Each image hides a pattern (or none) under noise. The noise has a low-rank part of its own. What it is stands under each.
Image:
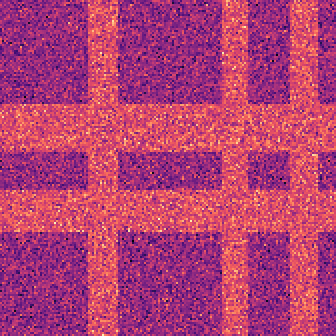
bands of rows crossing bands of columns
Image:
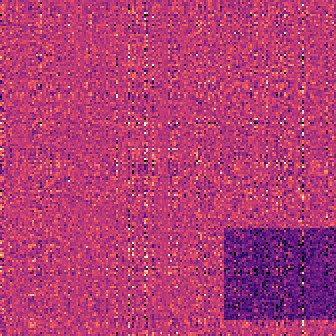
one block
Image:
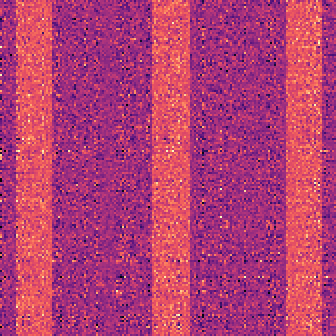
bands of columns
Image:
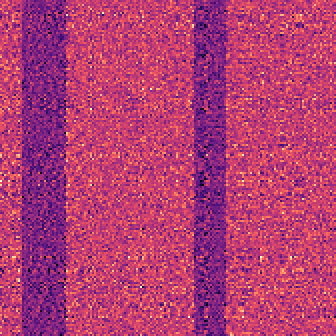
bands of columns
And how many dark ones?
2
